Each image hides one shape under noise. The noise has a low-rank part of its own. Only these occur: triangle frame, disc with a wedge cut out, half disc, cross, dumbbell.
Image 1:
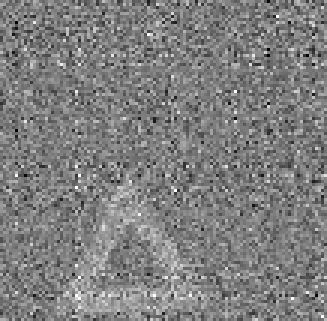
triangle frame
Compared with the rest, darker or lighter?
lighter
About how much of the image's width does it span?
half
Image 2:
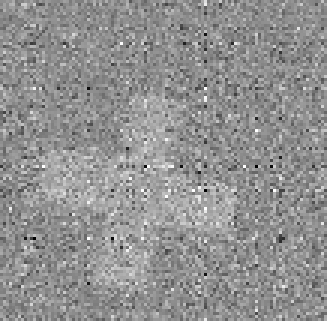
cross
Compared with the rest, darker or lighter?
lighter
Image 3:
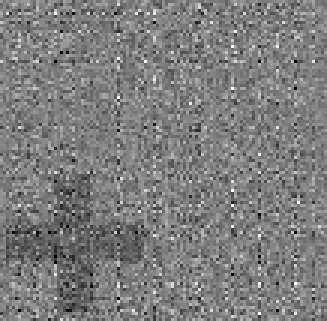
cross
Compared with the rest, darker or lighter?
darker
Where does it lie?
bottom left
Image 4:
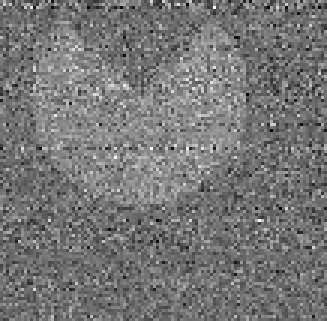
disc with a wedge cut out
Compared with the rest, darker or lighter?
lighter
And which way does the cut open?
up
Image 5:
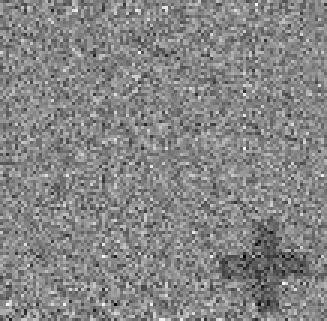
cross
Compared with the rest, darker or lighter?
darker
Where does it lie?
bottom right
